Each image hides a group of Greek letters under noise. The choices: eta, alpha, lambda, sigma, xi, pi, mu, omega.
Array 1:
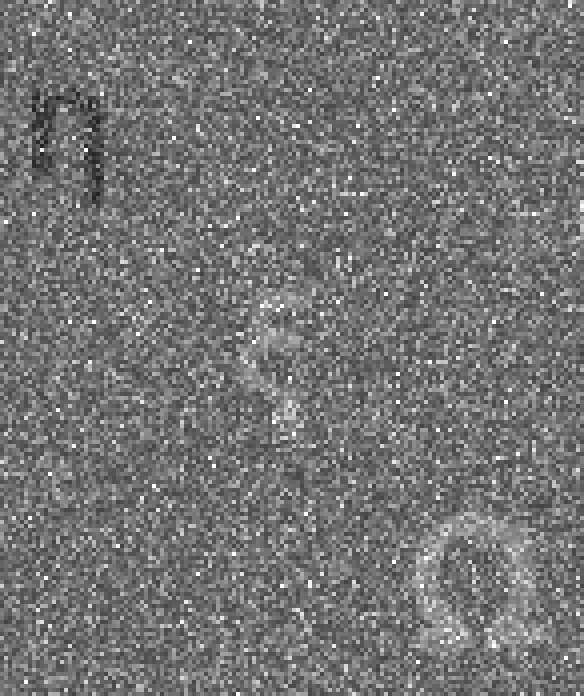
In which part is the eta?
top left
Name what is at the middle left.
nothing
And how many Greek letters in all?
3
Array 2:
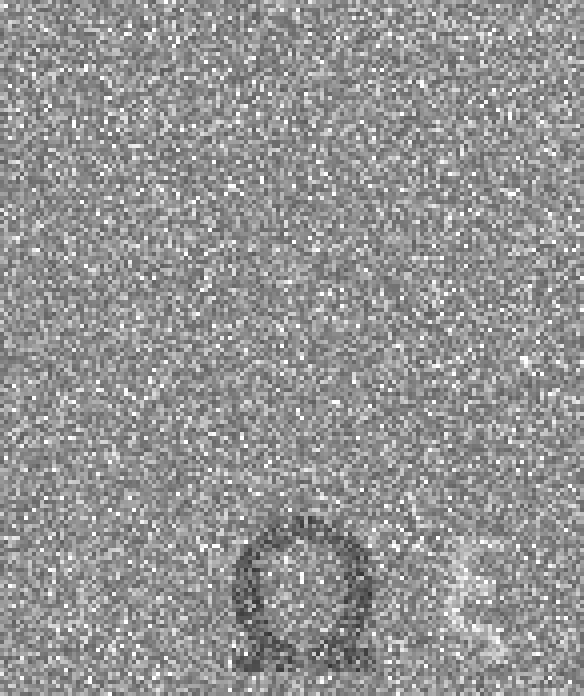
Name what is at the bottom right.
xi
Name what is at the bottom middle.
omega
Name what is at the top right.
nothing
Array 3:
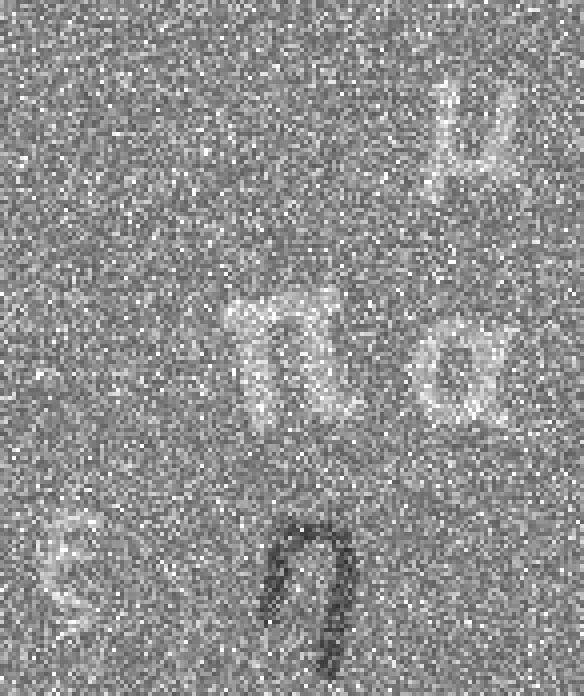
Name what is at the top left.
nothing
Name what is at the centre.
pi
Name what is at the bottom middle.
eta
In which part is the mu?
top right
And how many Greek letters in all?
5
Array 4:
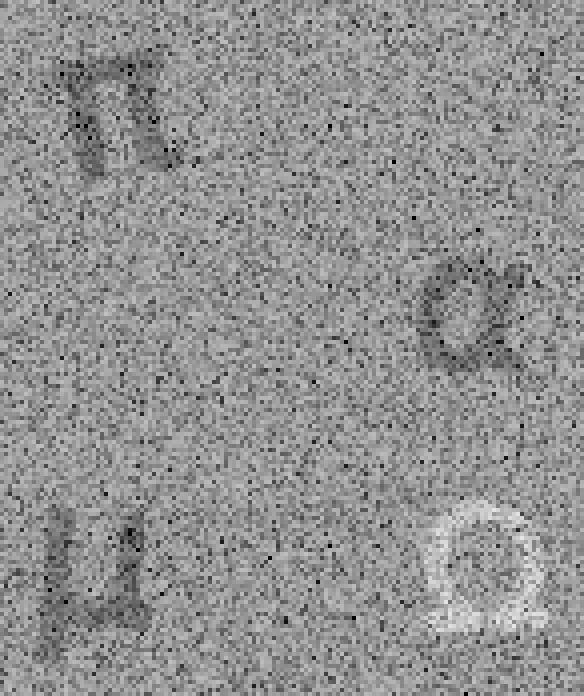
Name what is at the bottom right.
omega
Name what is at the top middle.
nothing
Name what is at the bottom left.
mu
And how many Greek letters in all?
4
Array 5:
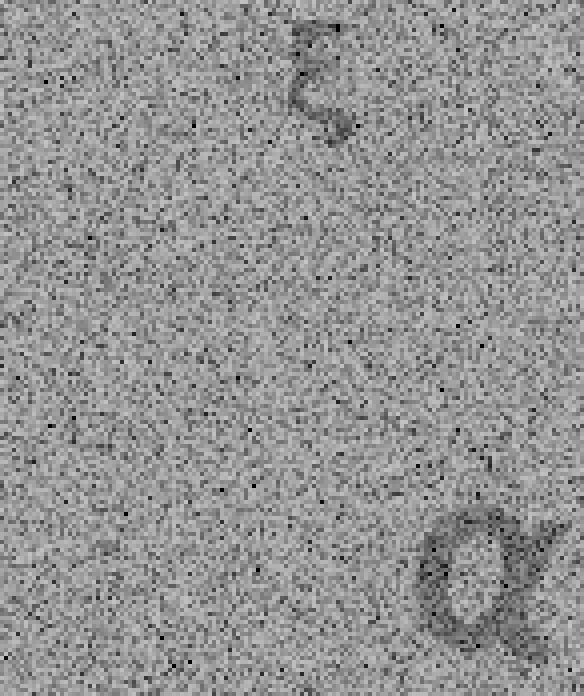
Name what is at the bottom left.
nothing
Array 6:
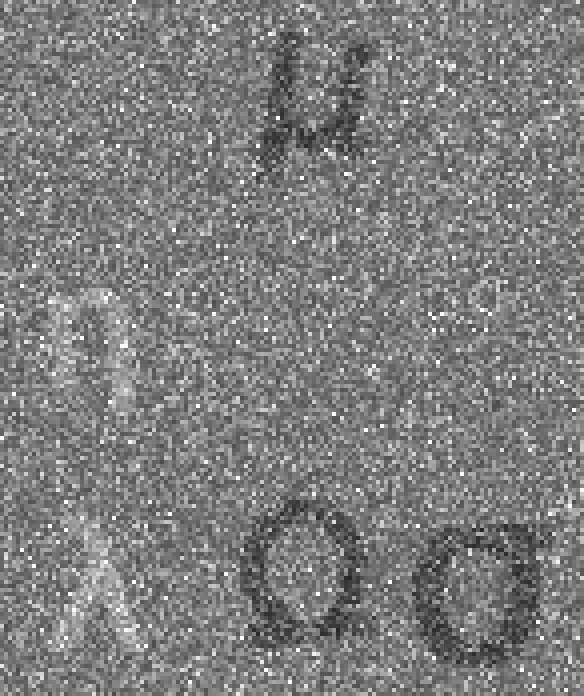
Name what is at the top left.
nothing
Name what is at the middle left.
eta
